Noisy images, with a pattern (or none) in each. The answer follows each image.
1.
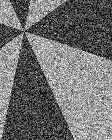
spokes from one point
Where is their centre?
top left
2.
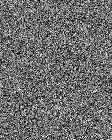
only noise
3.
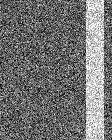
one vertical stripe
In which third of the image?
right
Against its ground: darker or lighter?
lighter
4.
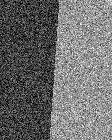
a sharp edge
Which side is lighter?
right
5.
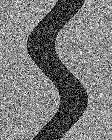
a wavy band
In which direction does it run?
top to bottom
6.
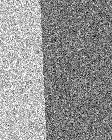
a sharp edge
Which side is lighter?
left
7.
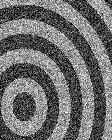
rings round one point
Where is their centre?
bottom left
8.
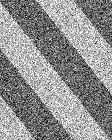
diagonal stripes
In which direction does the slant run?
top left to bottom right
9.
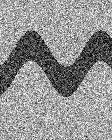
a wavy band
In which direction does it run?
left to right
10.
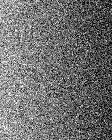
a smooth slope
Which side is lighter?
left
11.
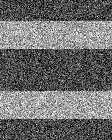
horizontal stripes
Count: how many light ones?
2
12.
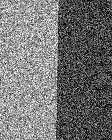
a sharp edge
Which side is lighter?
left
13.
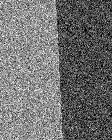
a sharp edge
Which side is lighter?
left
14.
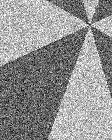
spokes from one point
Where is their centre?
top right
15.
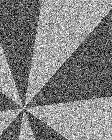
spokes from one point
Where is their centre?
bottom left
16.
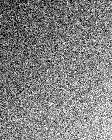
a smooth slope
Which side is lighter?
bottom right
